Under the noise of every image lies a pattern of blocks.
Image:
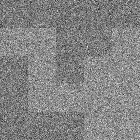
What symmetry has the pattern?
no symmetry
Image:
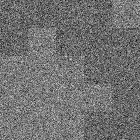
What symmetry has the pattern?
mirrored about the diagonal from the bottom left
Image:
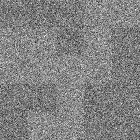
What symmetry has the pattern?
no symmetry
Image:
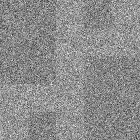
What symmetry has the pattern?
the same after a half turn
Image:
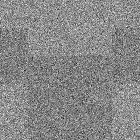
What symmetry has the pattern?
left and right mirror each other
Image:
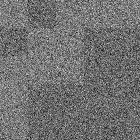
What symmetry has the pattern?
mirrored about the diagonal from the top left
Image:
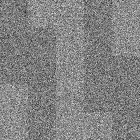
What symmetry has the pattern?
the same after a half turn
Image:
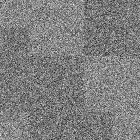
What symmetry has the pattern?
mirrored about the diagonal from the bottom left
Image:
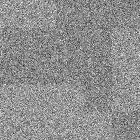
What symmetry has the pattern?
no symmetry
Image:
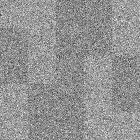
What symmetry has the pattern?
the same after a half turn
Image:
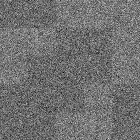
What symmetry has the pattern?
mirrored about the diagonal from the bottom left
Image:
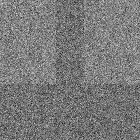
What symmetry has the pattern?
left and right mirror each other
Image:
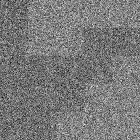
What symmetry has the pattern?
no symmetry
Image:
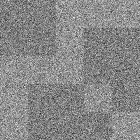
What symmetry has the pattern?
mirrored about the diagonal from the top left
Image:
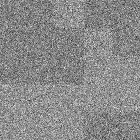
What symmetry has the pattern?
no symmetry
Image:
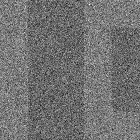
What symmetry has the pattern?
top and bottom mirror each other
